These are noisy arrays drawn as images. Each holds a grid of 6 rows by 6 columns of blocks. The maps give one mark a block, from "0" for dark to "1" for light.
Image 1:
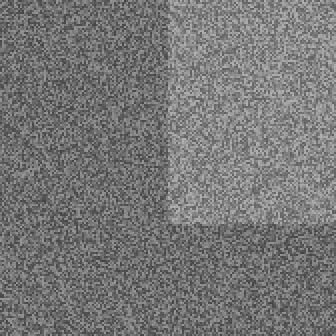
0 0 0 1 1 1
0 0 0 1 1 1
0 0 0 1 1 1
0 0 0 1 1 1
0 0 0 0 0 0
0 0 0 0 0 0
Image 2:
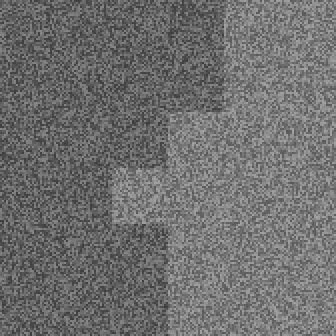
0 0 0 0 1 1
0 0 0 0 1 1
0 0 0 1 1 1
0 0 1 1 1 1
0 0 0 1 1 1
0 0 0 1 1 1
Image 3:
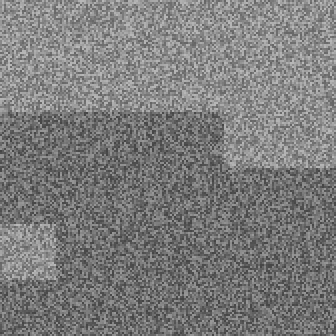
1 1 1 1 1 1
1 1 1 1 1 1
0 0 0 0 1 1
0 0 0 0 0 0
1 0 0 0 0 0
0 0 0 0 0 0
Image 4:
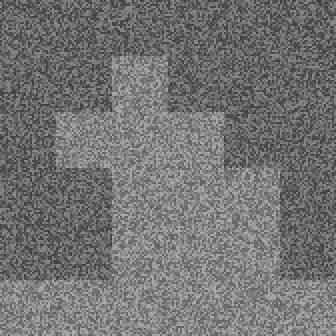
0 0 0 0 0 0
0 0 1 0 0 0
0 1 1 1 0 0
0 0 1 1 1 0
0 0 1 1 1 0
1 1 1 1 1 1
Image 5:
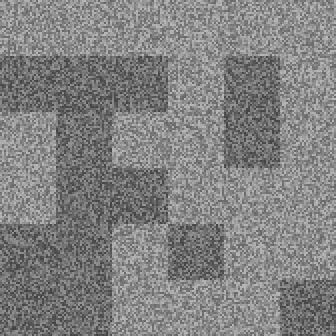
1 1 1 1 1 1
0 0 0 1 0 1
1 0 1 1 0 1
1 0 0 1 1 1
0 0 1 0 1 1
0 0 1 1 1 0
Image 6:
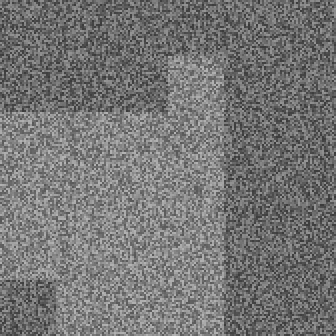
0 0 0 0 0 0
0 0 0 1 0 0
1 1 1 1 0 0
1 1 1 1 0 0
1 1 1 1 0 0
0 1 1 1 0 0
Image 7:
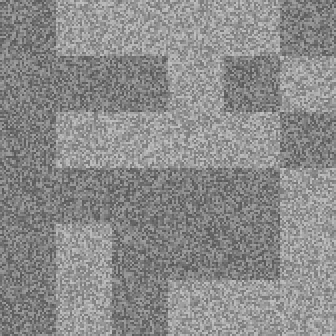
0 1 1 1 1 0
0 0 0 1 0 1
0 1 1 1 1 0
0 0 0 0 0 1
0 1 0 0 0 1
0 1 0 1 1 1
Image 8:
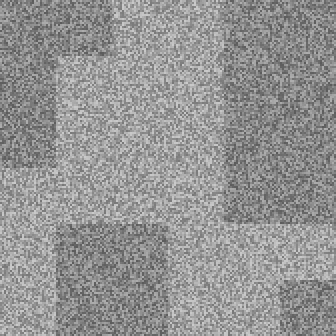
0 0 1 1 0 0
0 1 1 1 0 0
0 1 1 1 0 0
1 1 1 1 0 0
1 0 0 1 1 1
1 0 0 1 1 0
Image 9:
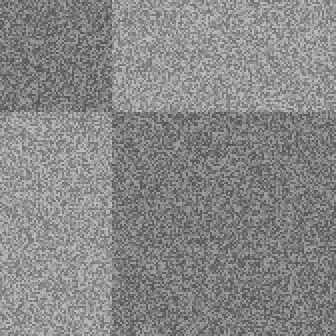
0 0 1 1 1 1
0 0 1 1 1 1
1 1 0 0 0 0
1 1 0 0 0 0
1 1 0 0 0 0
1 1 0 0 0 0
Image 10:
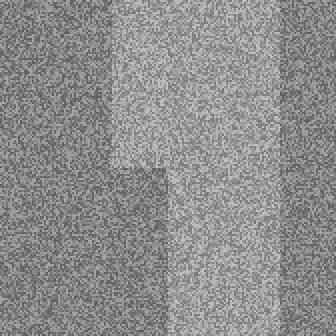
0 0 1 1 1 0
0 0 1 1 1 0
0 0 1 1 1 0
0 0 0 1 1 0
0 0 0 1 1 0
0 0 0 1 1 0
